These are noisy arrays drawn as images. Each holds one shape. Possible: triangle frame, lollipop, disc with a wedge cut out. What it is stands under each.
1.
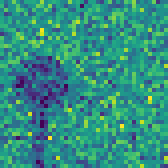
lollipop
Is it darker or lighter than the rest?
darker
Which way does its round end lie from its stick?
up
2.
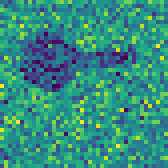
lollipop
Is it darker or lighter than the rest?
darker
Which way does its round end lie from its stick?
left
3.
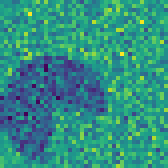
disc with a wedge cut out
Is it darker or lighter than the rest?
darker
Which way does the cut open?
down and right
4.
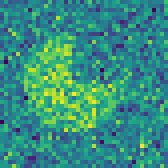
disc with a wedge cut out
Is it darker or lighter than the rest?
lighter
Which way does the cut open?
up and right
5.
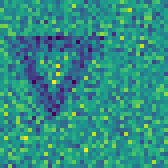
triangle frame
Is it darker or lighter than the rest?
darker
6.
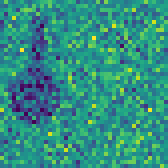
lollipop
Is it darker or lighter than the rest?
darker
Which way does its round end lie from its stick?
down
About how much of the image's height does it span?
two thirds
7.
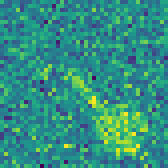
lollipop
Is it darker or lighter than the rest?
lighter
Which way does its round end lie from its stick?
down and right
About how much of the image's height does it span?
half
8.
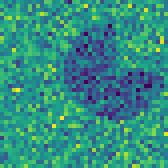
disc with a wedge cut out
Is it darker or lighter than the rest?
darker
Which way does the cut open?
up and right
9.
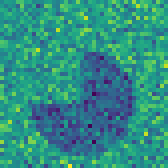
disc with a wedge cut out
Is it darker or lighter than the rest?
darker
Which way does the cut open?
up and left
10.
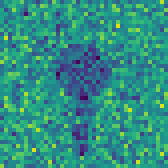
lollipop
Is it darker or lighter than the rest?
darker
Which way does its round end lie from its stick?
up
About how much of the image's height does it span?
two thirds
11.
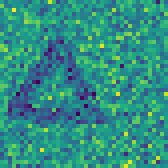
triangle frame
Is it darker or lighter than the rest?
darker
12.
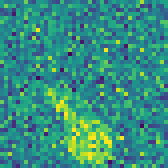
lollipop
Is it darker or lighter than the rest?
lighter
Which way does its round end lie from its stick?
down and right
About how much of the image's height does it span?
half
